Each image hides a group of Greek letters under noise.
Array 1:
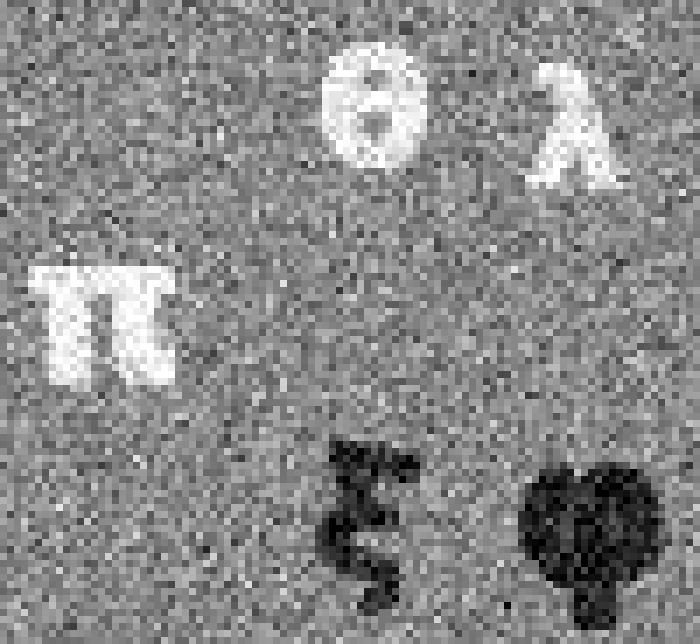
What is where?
top middle: light theta; top right: light lambda; middle left: light pi; bottom middle: dark xi; bottom right: dark phi
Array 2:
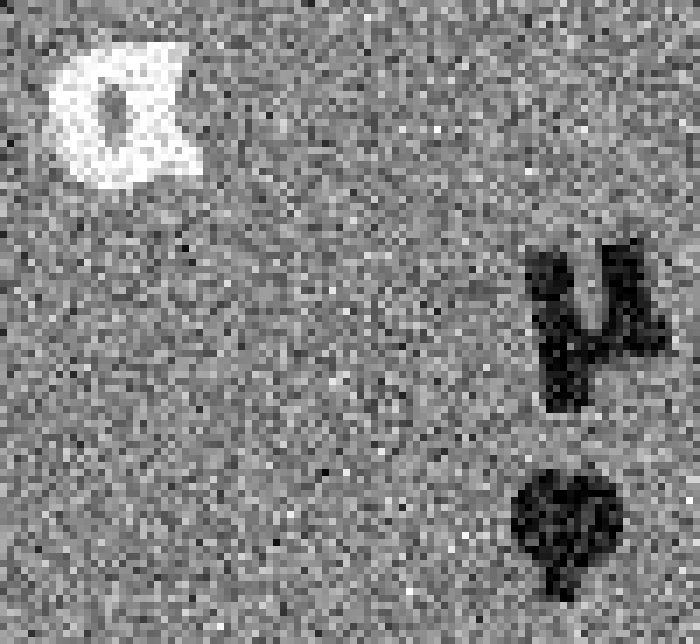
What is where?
top left: light alpha; middle right: dark mu; bottom right: dark phi
